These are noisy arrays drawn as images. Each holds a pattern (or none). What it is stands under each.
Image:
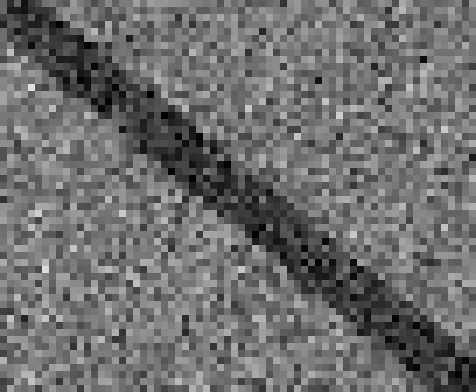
a diagonal band
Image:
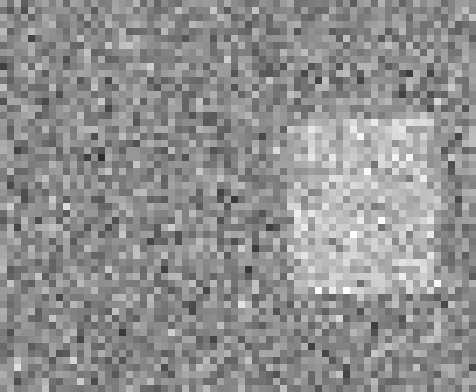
one block
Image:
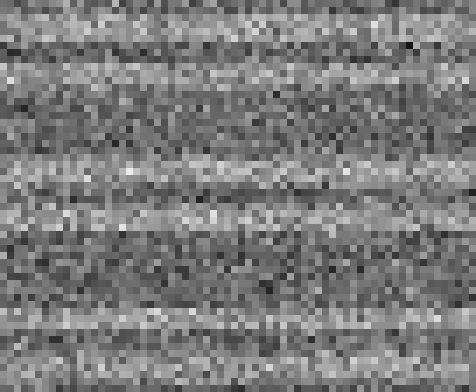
bands of rows
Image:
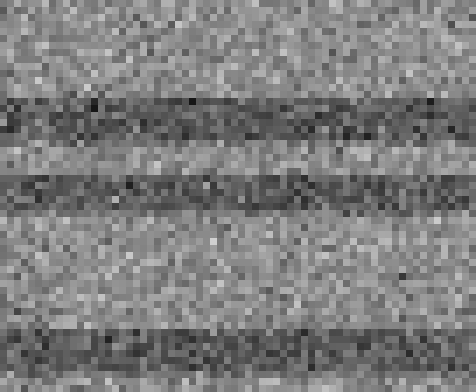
bands of rows
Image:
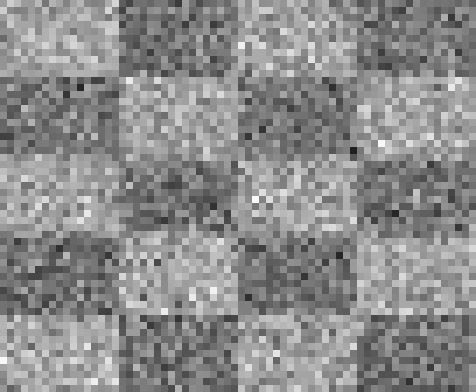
a checkerboard
